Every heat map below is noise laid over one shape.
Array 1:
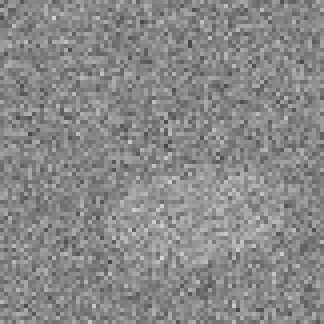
ellipse
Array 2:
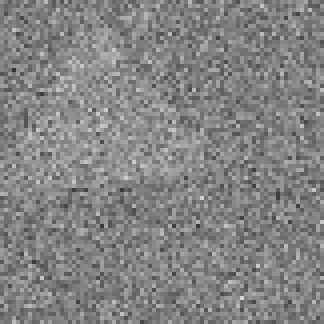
triangle
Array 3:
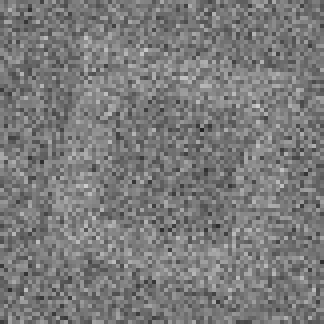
square frame
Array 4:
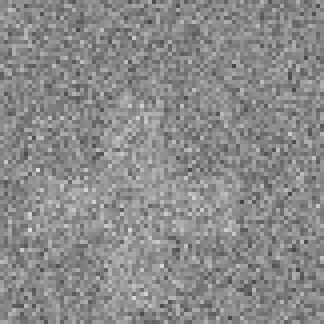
cross
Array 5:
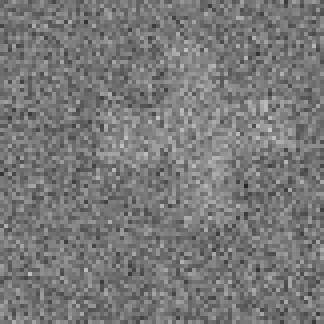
cross
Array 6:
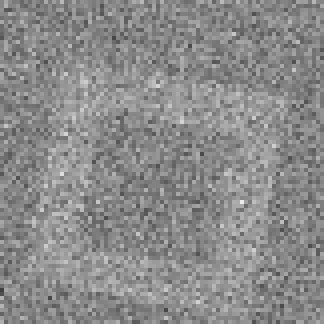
square frame
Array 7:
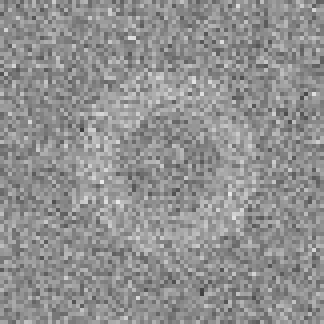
ring
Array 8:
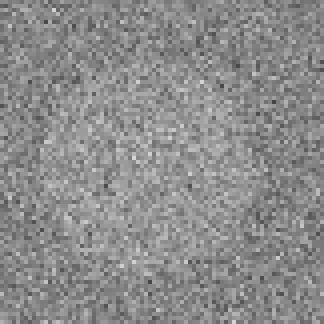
disc
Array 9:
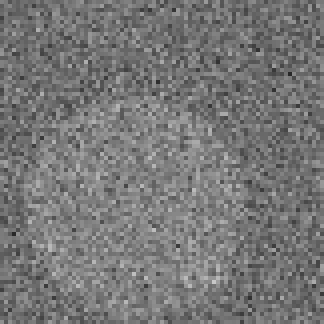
disc
